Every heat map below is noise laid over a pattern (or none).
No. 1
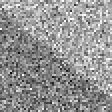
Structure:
a sharp edge
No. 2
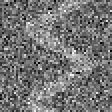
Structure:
a wavy band
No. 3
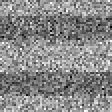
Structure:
horizontal stripes
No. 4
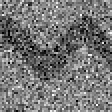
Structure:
a wavy band
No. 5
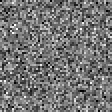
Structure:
only noise
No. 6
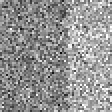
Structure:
a sharp edge
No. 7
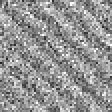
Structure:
diagonal stripes
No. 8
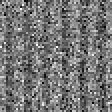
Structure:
vertical stripes
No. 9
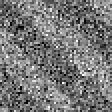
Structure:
diagonal stripes
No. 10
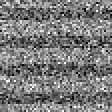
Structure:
horizontal stripes
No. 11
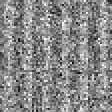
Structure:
vertical stripes
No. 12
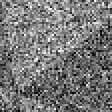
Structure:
spokes from one point
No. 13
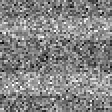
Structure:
horizontal stripes
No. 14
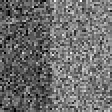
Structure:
a sharp edge
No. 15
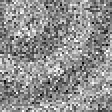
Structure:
rings round one point
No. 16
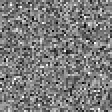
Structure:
only noise
